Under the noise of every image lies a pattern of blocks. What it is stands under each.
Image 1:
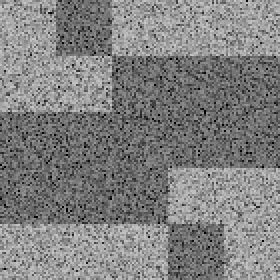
the same after a half turn
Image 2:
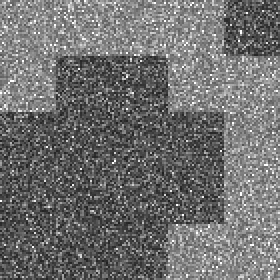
mirrored about the diagonal from the bottom left
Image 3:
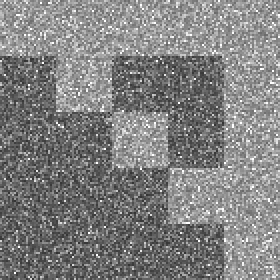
mirrored about the diagonal from the bottom left
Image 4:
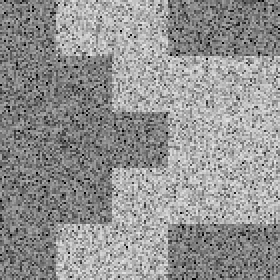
top and bottom mirror each other
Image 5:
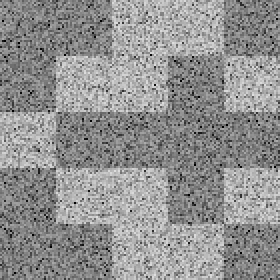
top and bottom mirror each other
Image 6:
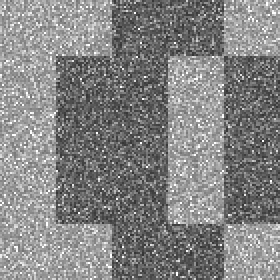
top and bottom mirror each other
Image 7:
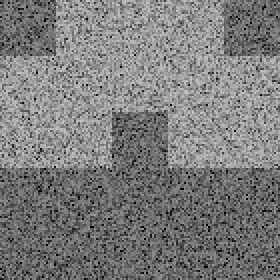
left and right mirror each other
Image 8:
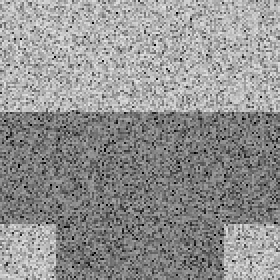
left and right mirror each other
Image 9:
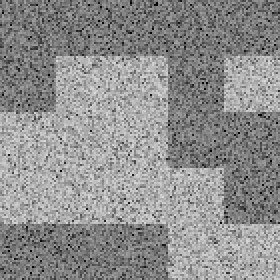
no symmetry
